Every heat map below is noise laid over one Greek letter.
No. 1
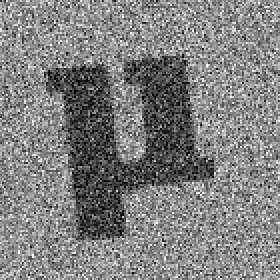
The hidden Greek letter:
mu
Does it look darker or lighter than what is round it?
darker
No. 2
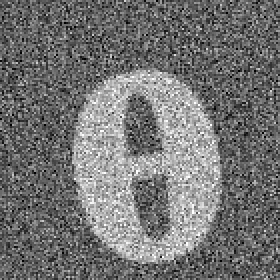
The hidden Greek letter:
theta
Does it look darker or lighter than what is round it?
lighter
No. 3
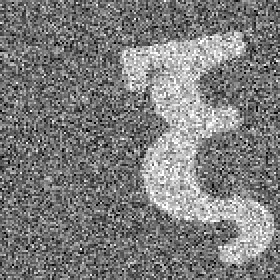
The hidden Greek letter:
xi
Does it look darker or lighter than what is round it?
lighter
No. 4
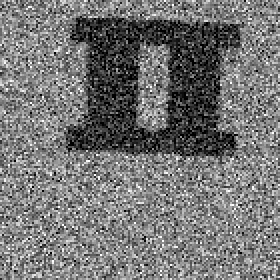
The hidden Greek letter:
pi
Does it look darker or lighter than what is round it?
darker
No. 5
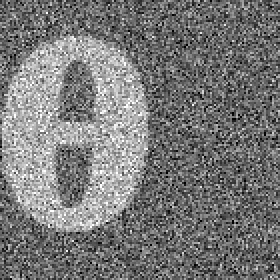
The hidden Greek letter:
theta
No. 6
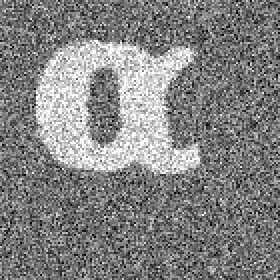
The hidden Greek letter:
alpha
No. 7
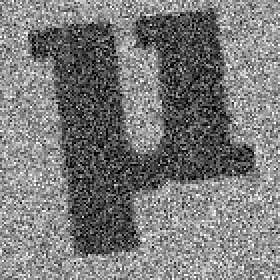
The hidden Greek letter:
mu
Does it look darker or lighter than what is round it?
darker
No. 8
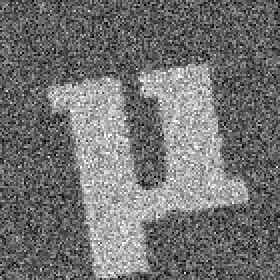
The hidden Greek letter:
mu
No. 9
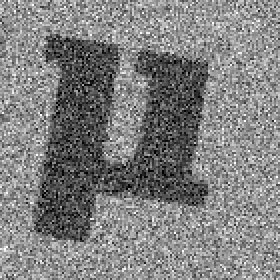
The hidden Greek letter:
mu
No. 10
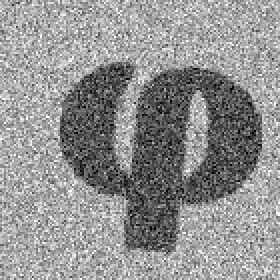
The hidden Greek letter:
phi
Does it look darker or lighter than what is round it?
darker
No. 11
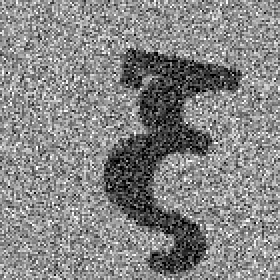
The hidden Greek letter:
xi
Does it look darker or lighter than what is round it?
darker
